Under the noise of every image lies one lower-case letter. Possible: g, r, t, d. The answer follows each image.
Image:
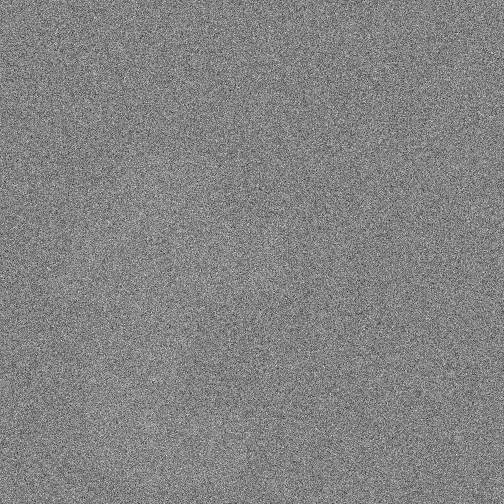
t
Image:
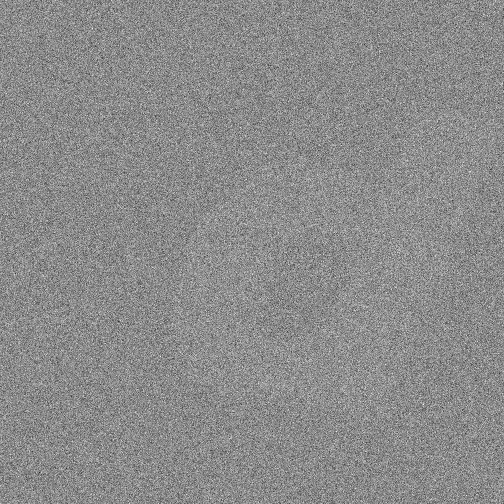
d
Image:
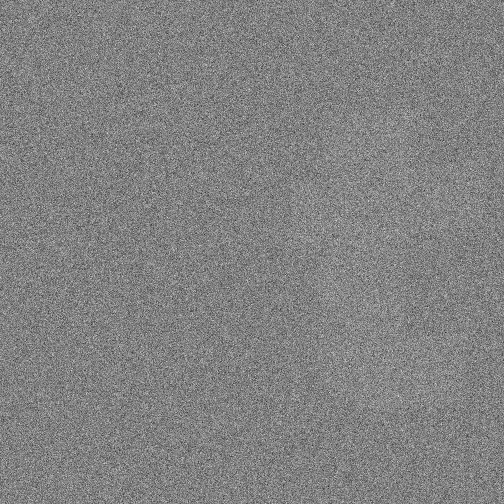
t
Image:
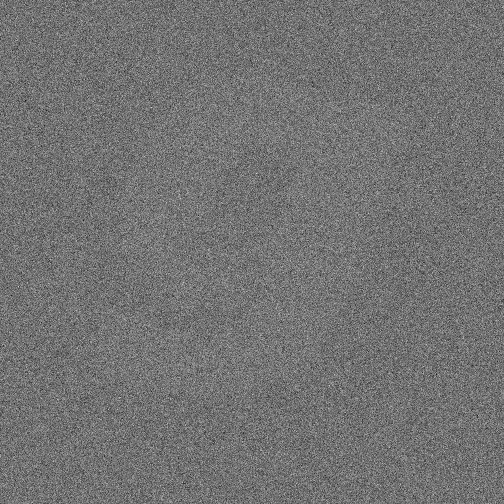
g
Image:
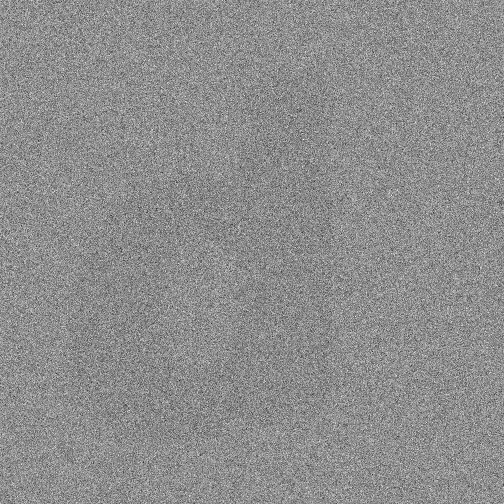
d
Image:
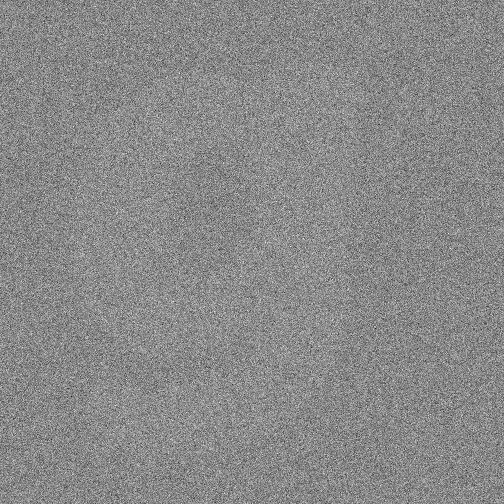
g
